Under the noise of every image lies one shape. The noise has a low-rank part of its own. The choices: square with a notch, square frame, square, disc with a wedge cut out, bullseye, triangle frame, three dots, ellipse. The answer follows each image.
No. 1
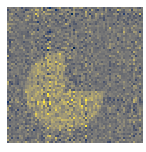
disc with a wedge cut out
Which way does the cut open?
up and right
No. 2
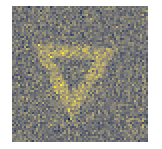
triangle frame
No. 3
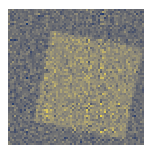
square
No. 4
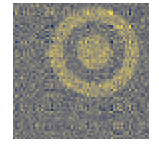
bullseye
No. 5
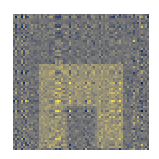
square with a notch
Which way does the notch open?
down
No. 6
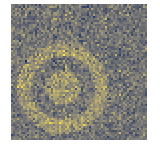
bullseye
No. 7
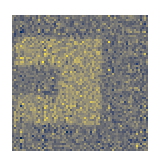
square with a notch
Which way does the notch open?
left
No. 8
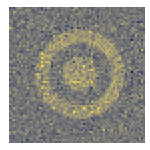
bullseye
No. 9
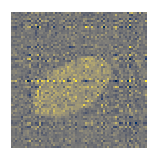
ellipse
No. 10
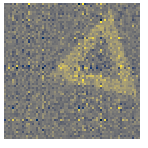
triangle frame
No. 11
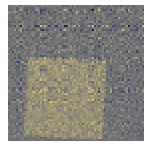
square
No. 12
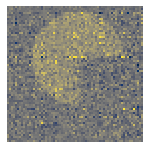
disc with a wedge cut out
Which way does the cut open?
down and right
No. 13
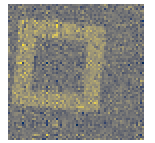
square frame
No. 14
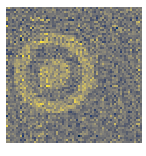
bullseye
